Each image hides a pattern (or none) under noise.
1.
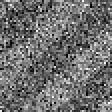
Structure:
diagonal stripes
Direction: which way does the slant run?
bottom left to top right
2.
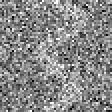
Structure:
a wavy band
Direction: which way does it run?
top to bottom
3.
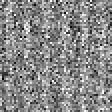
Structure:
vertical stripes
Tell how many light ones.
6
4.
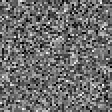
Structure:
only noise
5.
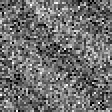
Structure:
diagonal stripes
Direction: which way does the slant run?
top left to bottom right
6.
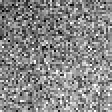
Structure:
a smooth slope
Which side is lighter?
bottom right
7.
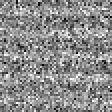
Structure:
horizontal stripes
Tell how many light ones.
5
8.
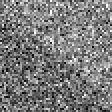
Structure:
a sharp edge
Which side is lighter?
top right
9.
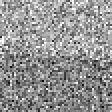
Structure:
a sharp edge
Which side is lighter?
top
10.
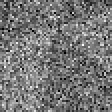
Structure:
spokes from one point
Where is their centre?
top middle
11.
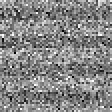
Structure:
horizontal stripes
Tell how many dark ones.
4
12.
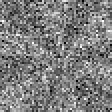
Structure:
spokes from one point
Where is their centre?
centre
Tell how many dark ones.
6
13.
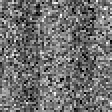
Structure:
vertical stripes
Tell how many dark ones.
2
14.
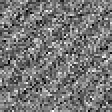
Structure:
diagonal stripes
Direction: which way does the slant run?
bottom left to top right
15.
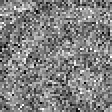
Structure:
rings round one point
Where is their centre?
bottom right
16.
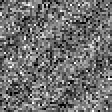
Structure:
diagonal stripes
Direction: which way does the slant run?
bottom left to top right
